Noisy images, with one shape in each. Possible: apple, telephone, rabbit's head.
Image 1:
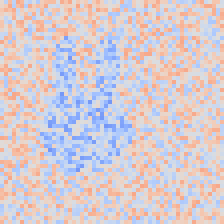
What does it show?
blue rabbit's head
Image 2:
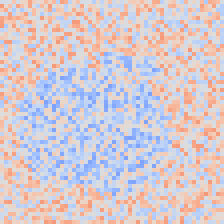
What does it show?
blue apple
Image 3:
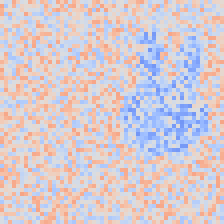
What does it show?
blue rabbit's head
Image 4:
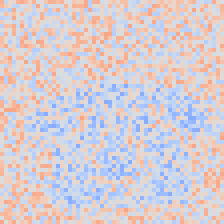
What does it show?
blue telephone
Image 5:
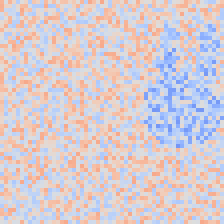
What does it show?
blue rabbit's head
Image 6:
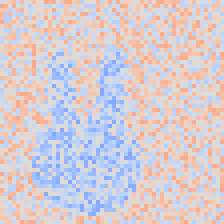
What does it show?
blue rabbit's head
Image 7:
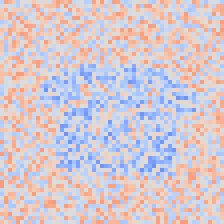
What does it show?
blue telephone
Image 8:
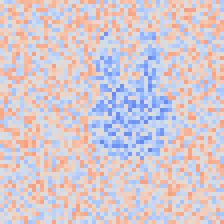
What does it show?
blue rabbit's head
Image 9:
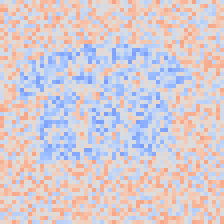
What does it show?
blue telephone
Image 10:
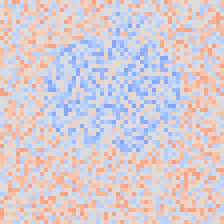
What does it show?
blue apple
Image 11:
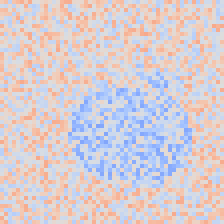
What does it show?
blue apple
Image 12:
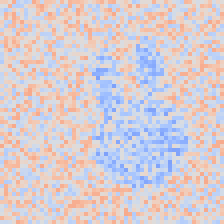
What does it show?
blue rabbit's head
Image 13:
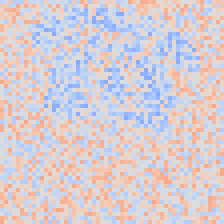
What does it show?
blue telephone
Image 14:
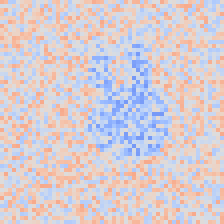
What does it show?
blue rabbit's head
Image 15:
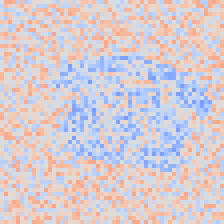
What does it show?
blue telephone
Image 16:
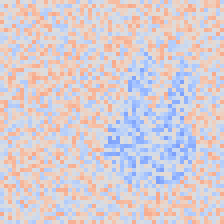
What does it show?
blue rabbit's head
